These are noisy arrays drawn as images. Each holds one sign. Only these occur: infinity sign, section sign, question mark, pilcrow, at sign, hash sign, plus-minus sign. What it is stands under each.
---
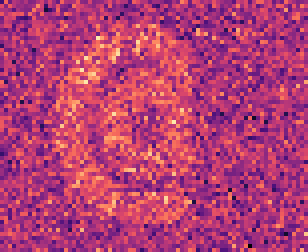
at sign
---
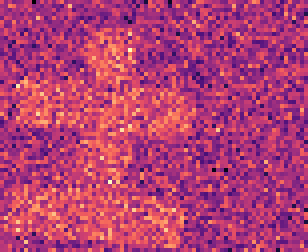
plus-minus sign
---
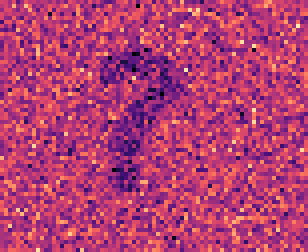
question mark
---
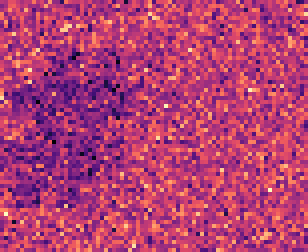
hash sign
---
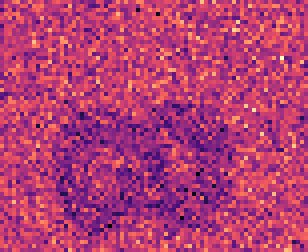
infinity sign
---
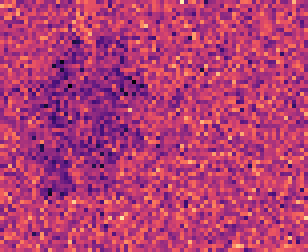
hash sign
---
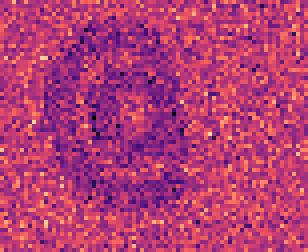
at sign
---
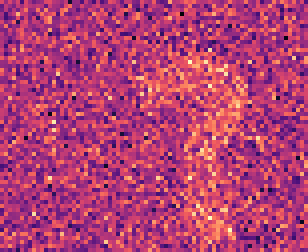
question mark
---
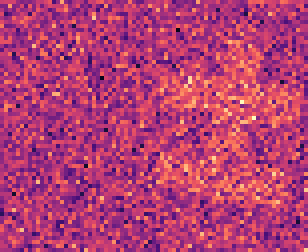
plus-minus sign
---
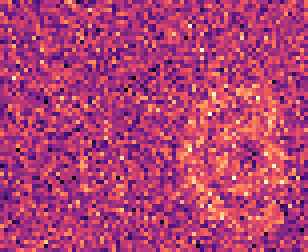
at sign
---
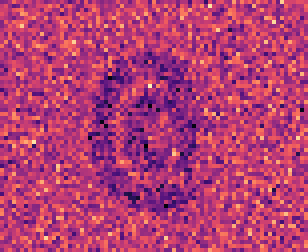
at sign
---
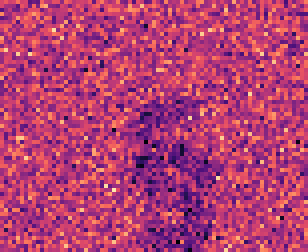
section sign
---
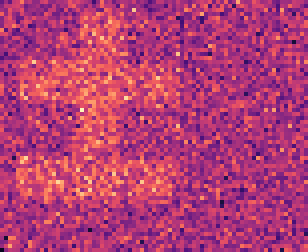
plus-minus sign
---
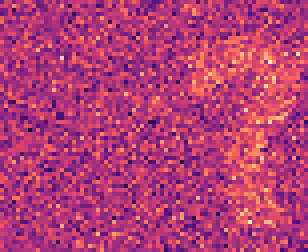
question mark
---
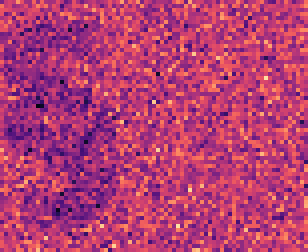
section sign
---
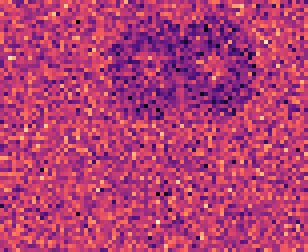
infinity sign
